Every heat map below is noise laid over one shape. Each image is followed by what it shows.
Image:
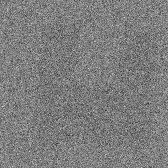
square with a notch
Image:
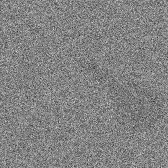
lollipop
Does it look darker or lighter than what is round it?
darker
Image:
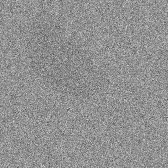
half disc
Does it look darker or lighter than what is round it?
darker
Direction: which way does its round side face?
down and left
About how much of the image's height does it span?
half
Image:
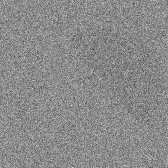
half disc
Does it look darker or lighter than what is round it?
darker
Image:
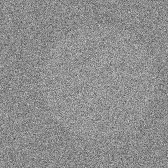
disc
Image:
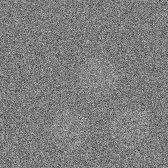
three dots
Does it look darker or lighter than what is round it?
lighter
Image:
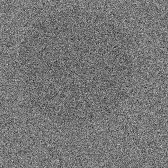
disc
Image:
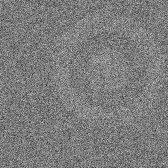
bullseye
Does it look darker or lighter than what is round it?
lighter
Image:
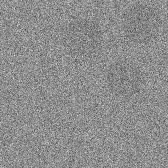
three dots
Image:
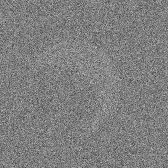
crescent
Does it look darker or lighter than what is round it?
lighter
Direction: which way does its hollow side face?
down and left
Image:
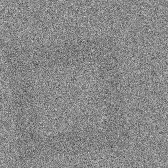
square frame
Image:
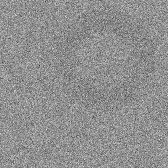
ring
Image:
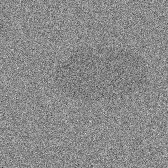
ellipse
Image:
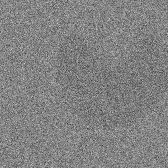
disc with a wedge cut out
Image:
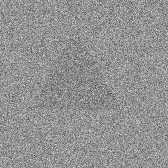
triangle
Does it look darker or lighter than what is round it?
darker
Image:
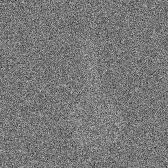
lollipop
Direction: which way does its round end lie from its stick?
down
